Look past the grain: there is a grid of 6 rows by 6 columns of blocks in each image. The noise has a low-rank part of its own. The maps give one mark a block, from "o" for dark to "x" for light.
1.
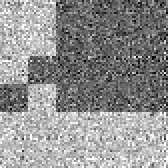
x x o o o o
x x o o o o
x o o o o o
o x o o o o
x x x x x x
x x x x x x
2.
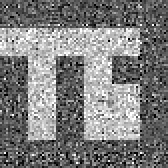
o o o o o o
x x x x x o
o x o x o o
o x o x x o
o x o x x o
o o o o o o
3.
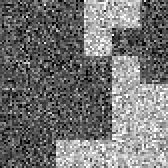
o o o x x o
o o o x o o
o o o o x o
o o o o x x
o o o o x x
o o x x x x
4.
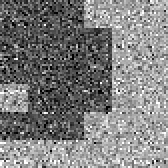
o o o x x x
o o o o x x
o o o o x x
x o o o x x
o o o x x x
x x x x x x
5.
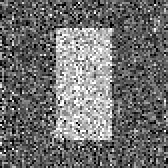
o o o o o o
o o x x o o
o o x x o o
o o x x o o
o o x x o o
o o o o o o
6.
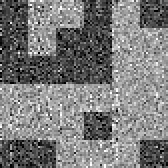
o x x o x o
o x o o x x
o o o o x x
x x x x x x
x x x o x x
o o x x x o
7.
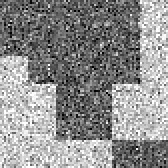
o o o o o x
o o o o o x
x o o o o x
x x o o x x
x x o o x x
x x x x o o
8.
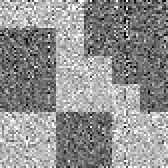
x x x o o o
o o x o o o
o o x x o o
o o x x x o
x x o o x x
x x o o x x
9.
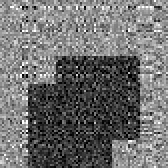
x x x x x x
x x x x x x
x x o o o x
x o o o o x
x o o o o x
x o o o x x
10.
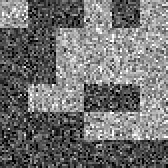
x o o x o x
o o x x x x
o o x x x x
o x x o o x
o o o x x x
o o o o o o
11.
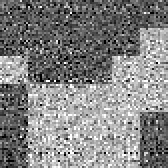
o o o o o o
o o o o o x
x o o o x x
o x x x x x
o x x x x o
o x x x x o
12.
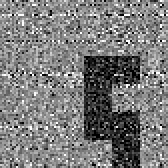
x x x x x x
x x x x x x
x x x o o x
x x x o x x
x x x o o x
x x x x o x
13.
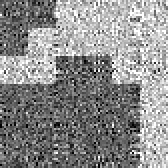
o o x x x x
o x x x x x
x x o o x x
o o o o o x
o o o o o x
o o o o o x
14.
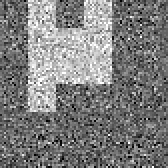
o x o x o o
o x x x o o
o x x x o o
o x o o o o
o o o o o o
o o o o o o
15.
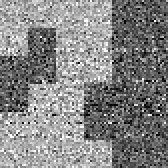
x x x x o o
x o x x o o
o o x x o o
o x x o o o
x x x o o o
x x x x o o
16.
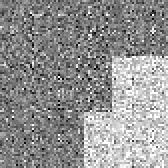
o o o o o o
o o o o o o
o o o o x x
o o o o x x
o o o x x x
o o o x x x
